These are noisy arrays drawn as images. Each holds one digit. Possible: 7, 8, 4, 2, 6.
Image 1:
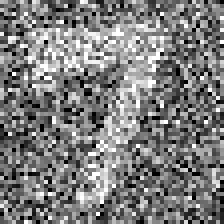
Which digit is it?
7
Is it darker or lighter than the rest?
lighter
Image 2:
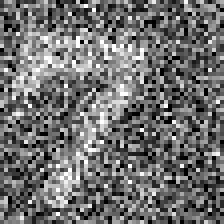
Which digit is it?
7
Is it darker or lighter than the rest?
lighter
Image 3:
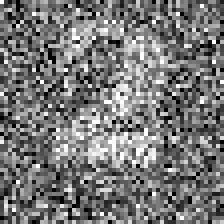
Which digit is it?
2
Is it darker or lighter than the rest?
lighter
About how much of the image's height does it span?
two thirds
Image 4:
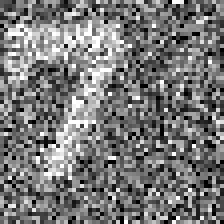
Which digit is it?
7
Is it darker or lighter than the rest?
lighter
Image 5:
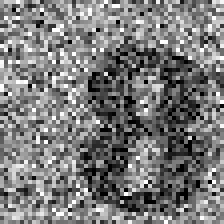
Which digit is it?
8
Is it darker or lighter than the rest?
darker
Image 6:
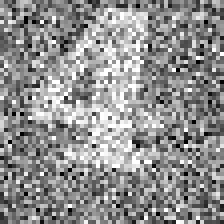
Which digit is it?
4
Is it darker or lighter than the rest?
lighter
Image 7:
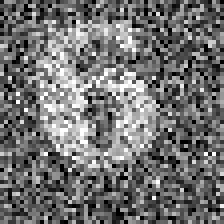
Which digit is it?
6
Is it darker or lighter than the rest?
lighter
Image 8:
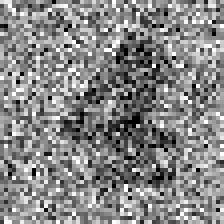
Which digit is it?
4
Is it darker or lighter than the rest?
darker
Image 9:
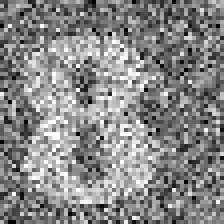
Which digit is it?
8
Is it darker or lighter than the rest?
lighter
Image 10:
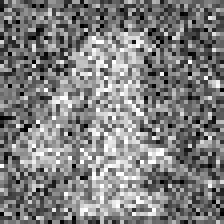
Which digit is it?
4
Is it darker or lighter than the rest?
lighter
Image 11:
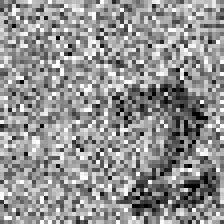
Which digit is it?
2
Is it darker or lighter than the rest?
darker
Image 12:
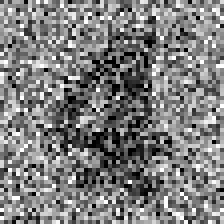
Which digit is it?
4
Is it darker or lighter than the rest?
darker
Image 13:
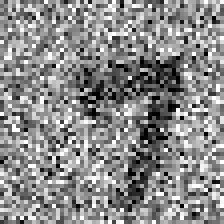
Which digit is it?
7
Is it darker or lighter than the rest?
darker
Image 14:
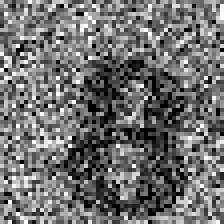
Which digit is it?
8
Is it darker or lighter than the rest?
darker
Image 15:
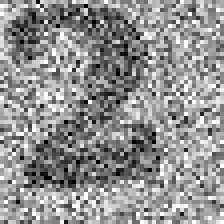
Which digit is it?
2
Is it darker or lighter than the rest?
darker
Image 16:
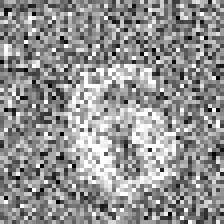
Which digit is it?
6
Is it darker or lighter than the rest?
lighter
